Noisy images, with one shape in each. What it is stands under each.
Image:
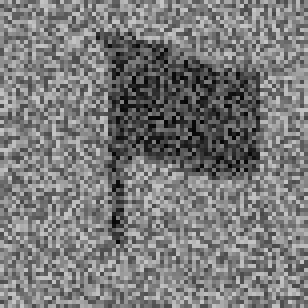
flag
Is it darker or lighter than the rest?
darker
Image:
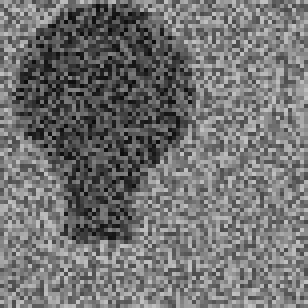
light bulb
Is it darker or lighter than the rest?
darker
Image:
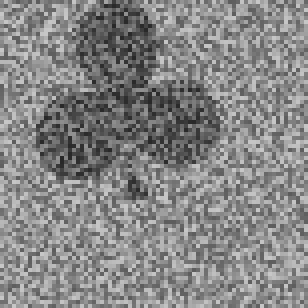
club
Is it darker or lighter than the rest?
darker
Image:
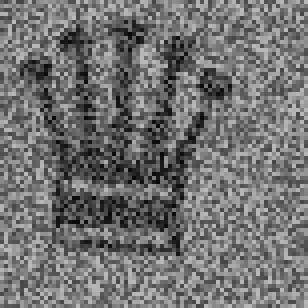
chess queen
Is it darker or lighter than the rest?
darker
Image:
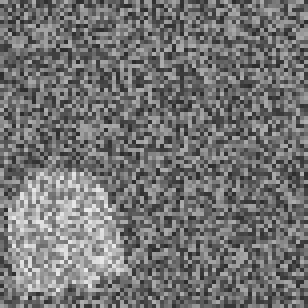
ghost
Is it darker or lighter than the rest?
lighter
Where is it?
bottom left
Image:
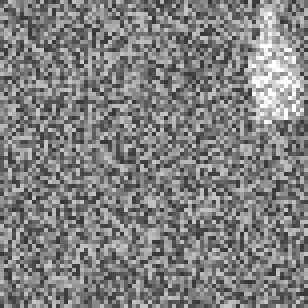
bottle
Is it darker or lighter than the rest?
lighter
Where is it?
top right
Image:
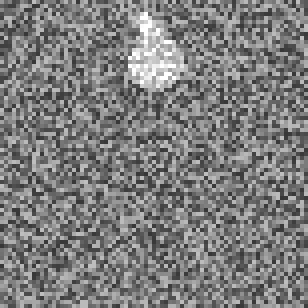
pear
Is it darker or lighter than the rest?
lighter
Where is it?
top middle
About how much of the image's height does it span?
a quarter
